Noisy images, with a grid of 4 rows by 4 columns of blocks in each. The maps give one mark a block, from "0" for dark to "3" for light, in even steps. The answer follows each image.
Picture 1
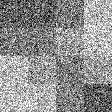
0 0 1 3
1 1 2 3
3 2 1 2
3 3 1 0
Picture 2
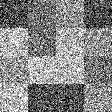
0 1 2 0
3 1 3 2
2 3 3 1
3 0 0 2
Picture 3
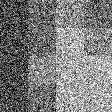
0 1 2 1
0 1 3 2
0 2 3 3
0 1 3 3
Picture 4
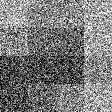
3 2 2 3
2 1 1 3
0 0 0 2
0 1 2 3
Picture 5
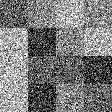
1 2 3 2
3 0 2 3
3 1 1 0
3 0 2 1
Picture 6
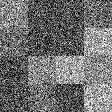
2 0 0 1
1 0 0 3
0 2 3 2
0 1 0 3
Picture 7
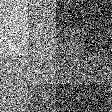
3 2 0 0
3 2 1 0
2 2 1 1
2 1 0 0
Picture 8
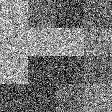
3 1 0 1
3 3 3 2
3 0 0 1
0 0 1 2
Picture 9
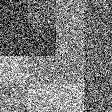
0 1 2 1
0 0 2 1
3 2 2 1
2 3 3 1
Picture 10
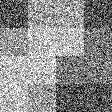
0 2 2 0
2 3 3 1
3 3 1 1
3 2 0 0
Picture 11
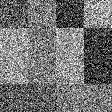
1 2 0 3
3 2 3 0
3 2 3 0
1 1 2 2
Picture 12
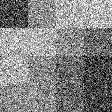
0 2 3 3
3 3 2 1
3 2 1 0
2 2 1 0
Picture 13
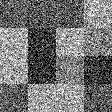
1 1 1 3
3 0 3 2
3 0 2 0
1 3 3 1
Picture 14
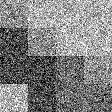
2 3 3 3
0 2 3 3
0 0 1 2
3 0 1 1
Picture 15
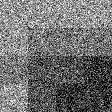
3 3 3 3
3 2 2 2
2 1 1 0
3 1 0 0
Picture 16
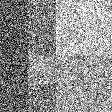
0 1 3 3
0 1 3 3
0 2 2 2
0 1 2 2
